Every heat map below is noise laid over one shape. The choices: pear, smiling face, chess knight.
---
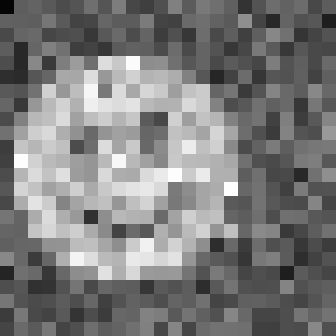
smiling face
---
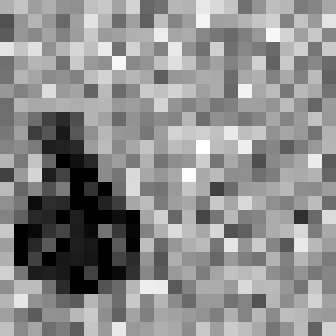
pear
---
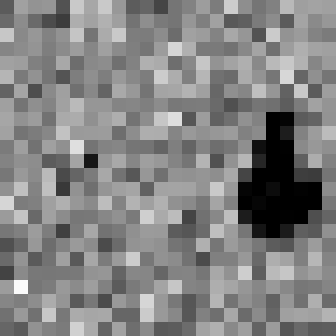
pear
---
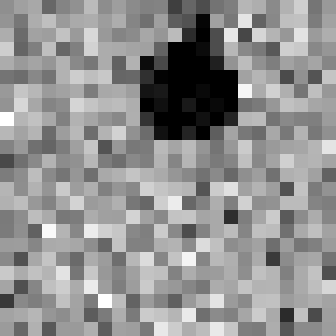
pear
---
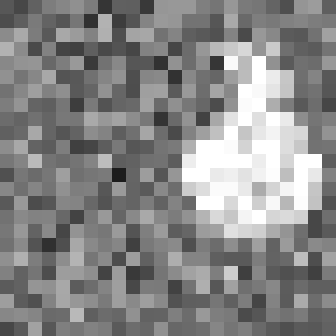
pear
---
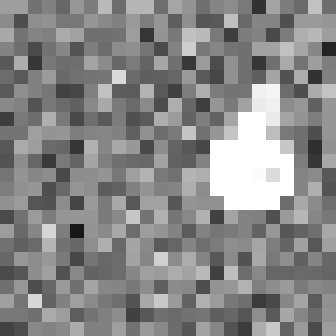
pear
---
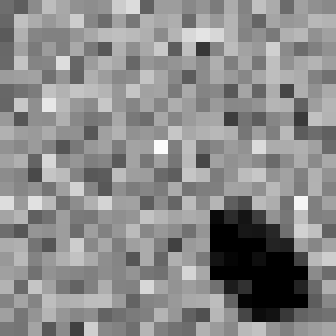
chess knight
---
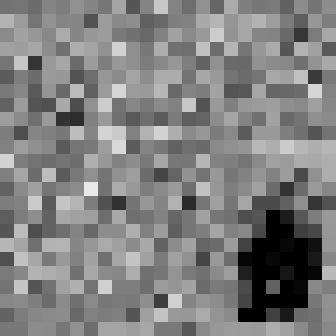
chess knight
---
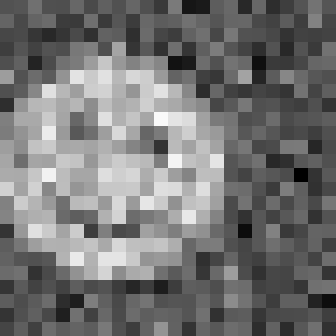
smiling face
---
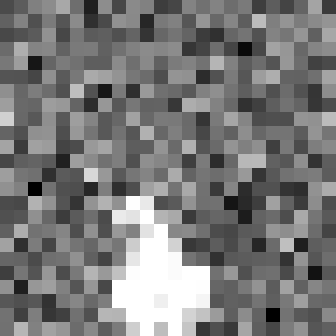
pear
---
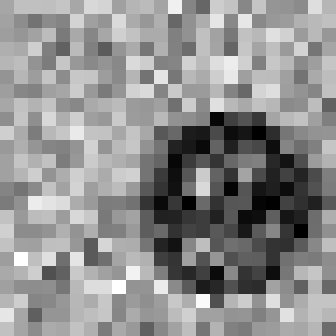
smiling face
